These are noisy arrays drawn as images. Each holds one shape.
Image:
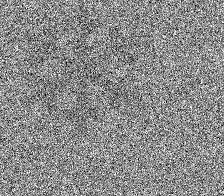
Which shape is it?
snowflake
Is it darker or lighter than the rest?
darker
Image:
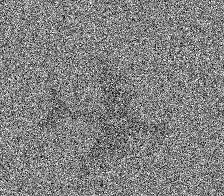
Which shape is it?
airplane
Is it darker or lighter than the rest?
darker
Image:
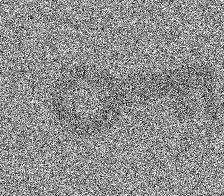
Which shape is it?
key
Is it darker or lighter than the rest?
darker
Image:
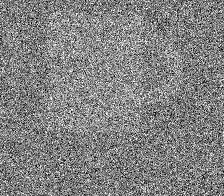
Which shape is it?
cup
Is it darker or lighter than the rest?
lighter
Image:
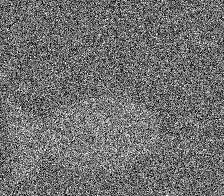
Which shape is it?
fish
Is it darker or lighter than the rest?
lighter
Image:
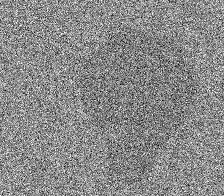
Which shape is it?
light bulb
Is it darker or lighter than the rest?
darker
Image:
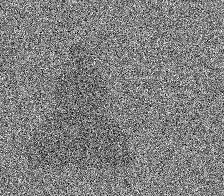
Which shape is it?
chess pawn
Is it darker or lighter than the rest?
darker
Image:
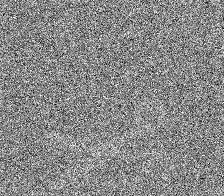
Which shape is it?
pair of scissors
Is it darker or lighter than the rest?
lighter
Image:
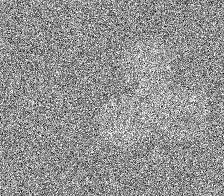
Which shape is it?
club
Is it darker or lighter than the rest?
lighter
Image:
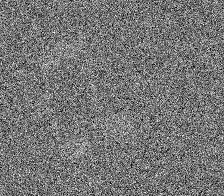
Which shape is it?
pair of musical notes
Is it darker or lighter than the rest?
lighter
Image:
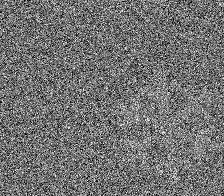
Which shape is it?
snowflake
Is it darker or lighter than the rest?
lighter
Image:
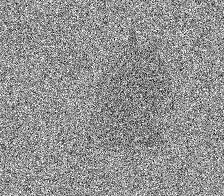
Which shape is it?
chess knight
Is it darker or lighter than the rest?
darker
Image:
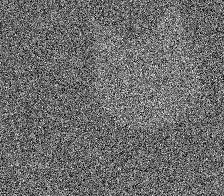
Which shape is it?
cat's head
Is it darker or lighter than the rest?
lighter
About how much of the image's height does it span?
two thirds
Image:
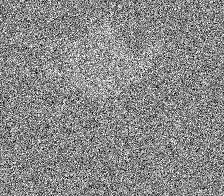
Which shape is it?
teapot
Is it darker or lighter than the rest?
lighter
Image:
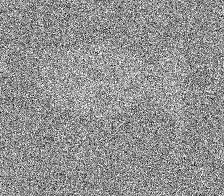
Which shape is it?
fish
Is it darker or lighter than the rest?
lighter
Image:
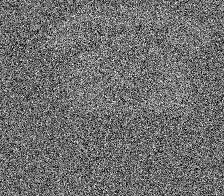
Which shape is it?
telephone
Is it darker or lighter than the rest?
lighter
